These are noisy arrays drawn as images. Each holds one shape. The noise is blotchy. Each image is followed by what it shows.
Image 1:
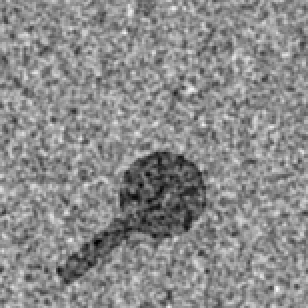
lollipop
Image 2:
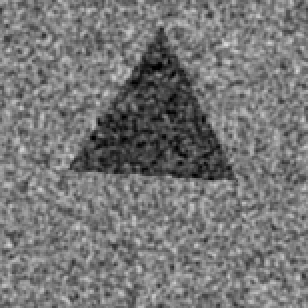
triangle
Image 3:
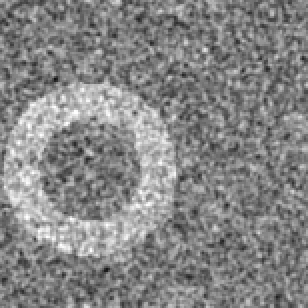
ring
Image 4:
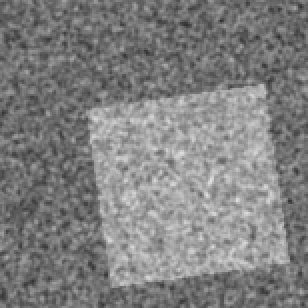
square
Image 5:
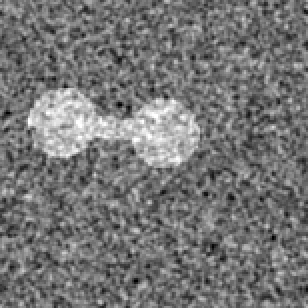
dumbbell
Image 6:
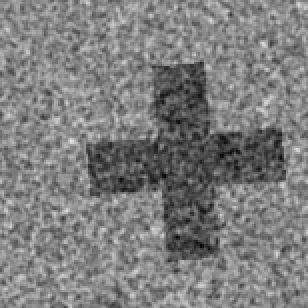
cross
